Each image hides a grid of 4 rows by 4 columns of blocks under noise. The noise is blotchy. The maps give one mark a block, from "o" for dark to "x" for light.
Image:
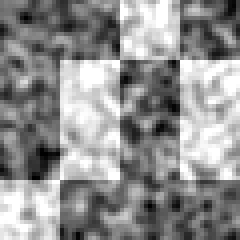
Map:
o o x o
o x o x
o x o x
x o o o
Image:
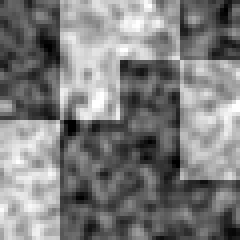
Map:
o x x o
o x o x
x o o x
x o o o
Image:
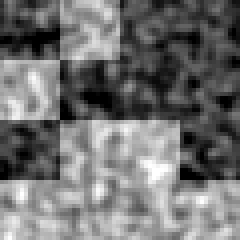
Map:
o x o o
x o o o
o x x o
x x x x
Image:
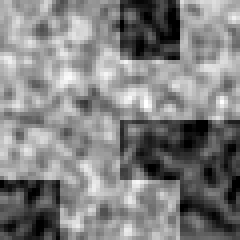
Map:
x x o x
x x x x
x x o o
o x x o
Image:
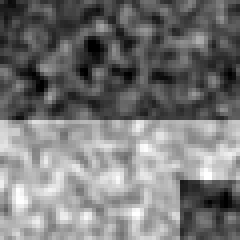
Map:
o o o o
o o o o
x x x x
x x x o
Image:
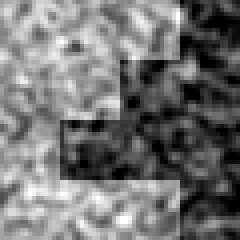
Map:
x x x o
x x o o
x o o o
x x x o
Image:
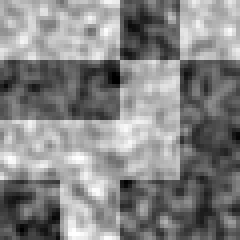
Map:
x x o x
o o x o
x x x o
o x o o
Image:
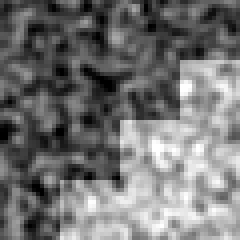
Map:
o o o o
o o o x
o o x x
o x x x
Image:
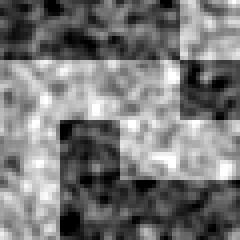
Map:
o o o x
x x x o
x o x x
x o o o
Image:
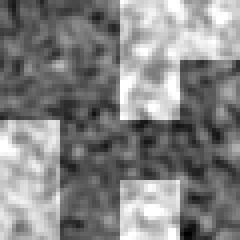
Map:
o o x x
o o x o
x o o o
x o x o
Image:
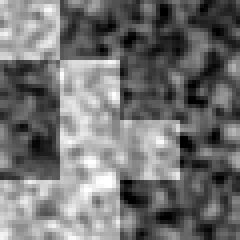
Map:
x o o o
o x o o
o x x o
x x o o
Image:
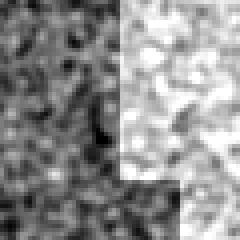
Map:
o o x x
o o x x
o o x x
o o o x
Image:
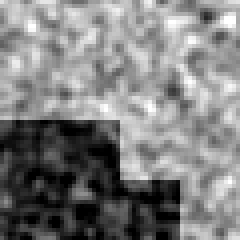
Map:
x x x x
x x x x
o o x x
o o o x
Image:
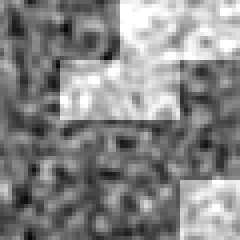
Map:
o o x x
o x x o
o o o o
o o o x
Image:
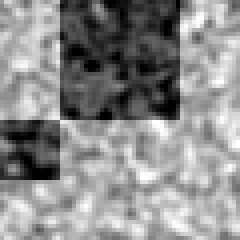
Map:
x o o x
x o o x
o x x x
x x x x
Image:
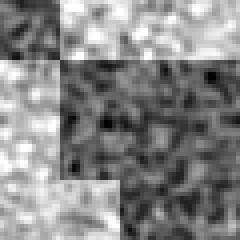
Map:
o x x x
x o o o
x o o o
x x o o
